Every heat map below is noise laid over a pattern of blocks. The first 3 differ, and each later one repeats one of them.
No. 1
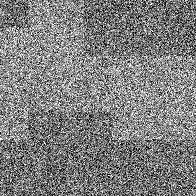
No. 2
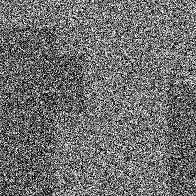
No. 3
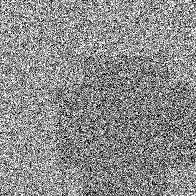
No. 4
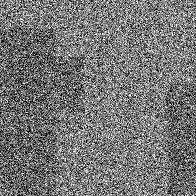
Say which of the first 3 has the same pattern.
2
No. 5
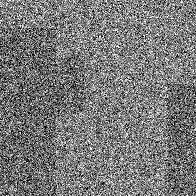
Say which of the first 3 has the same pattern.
2
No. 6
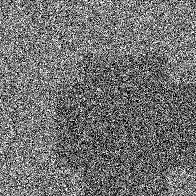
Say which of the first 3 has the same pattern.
3
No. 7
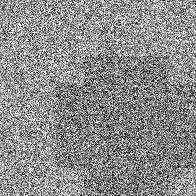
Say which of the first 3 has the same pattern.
3
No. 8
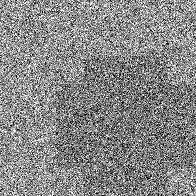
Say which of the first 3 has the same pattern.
3
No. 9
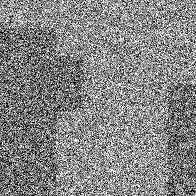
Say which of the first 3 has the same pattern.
2
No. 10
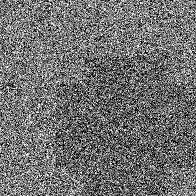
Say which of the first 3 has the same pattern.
3
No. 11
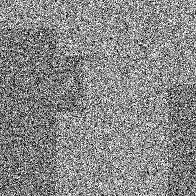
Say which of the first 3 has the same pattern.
2
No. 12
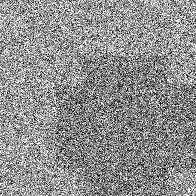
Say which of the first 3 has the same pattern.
3
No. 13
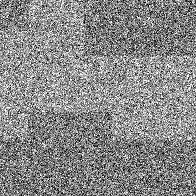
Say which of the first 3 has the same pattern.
1
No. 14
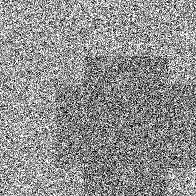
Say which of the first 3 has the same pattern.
3
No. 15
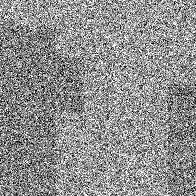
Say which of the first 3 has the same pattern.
2
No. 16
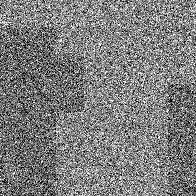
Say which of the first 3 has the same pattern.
2
